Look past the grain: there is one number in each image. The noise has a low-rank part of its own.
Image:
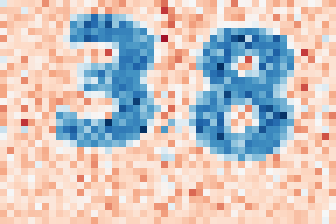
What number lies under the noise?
38
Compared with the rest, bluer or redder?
bluer
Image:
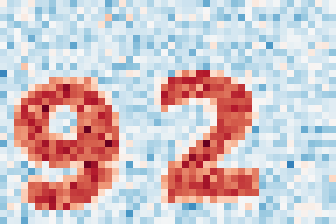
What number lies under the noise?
92
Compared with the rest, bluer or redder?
redder
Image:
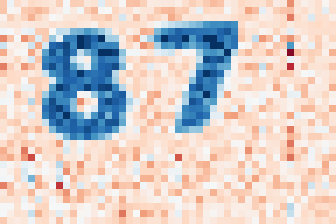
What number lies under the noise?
87
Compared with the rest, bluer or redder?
bluer
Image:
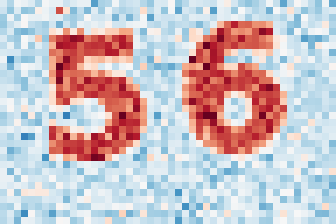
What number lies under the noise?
56
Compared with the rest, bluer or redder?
redder
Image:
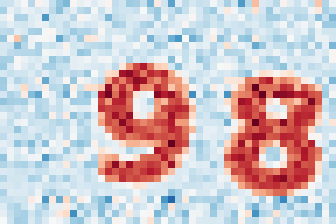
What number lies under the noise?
98
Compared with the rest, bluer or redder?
redder
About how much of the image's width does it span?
two thirds
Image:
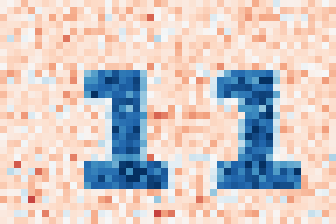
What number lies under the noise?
11
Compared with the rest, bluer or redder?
bluer
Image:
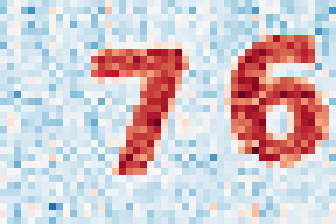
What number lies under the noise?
76
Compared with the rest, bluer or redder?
redder
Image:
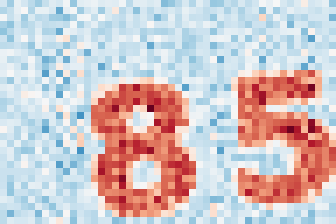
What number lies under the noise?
85
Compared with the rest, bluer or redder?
redder
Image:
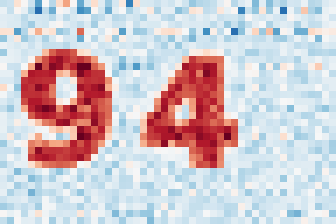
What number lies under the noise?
94
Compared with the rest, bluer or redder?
redder
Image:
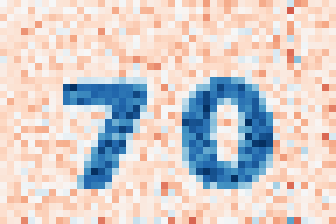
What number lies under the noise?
70
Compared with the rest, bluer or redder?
bluer
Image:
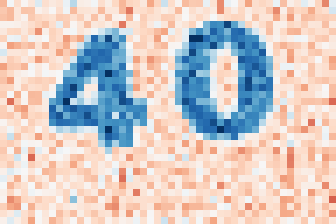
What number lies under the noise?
40
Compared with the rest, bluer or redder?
bluer
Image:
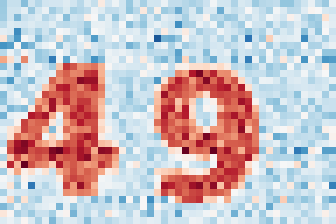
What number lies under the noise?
49
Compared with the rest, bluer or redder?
redder
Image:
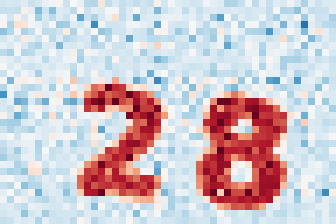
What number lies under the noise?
28
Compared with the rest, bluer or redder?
redder
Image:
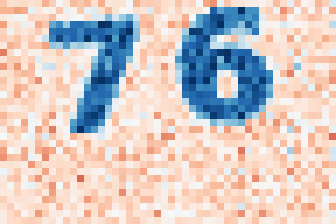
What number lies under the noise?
76
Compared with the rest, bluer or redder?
bluer
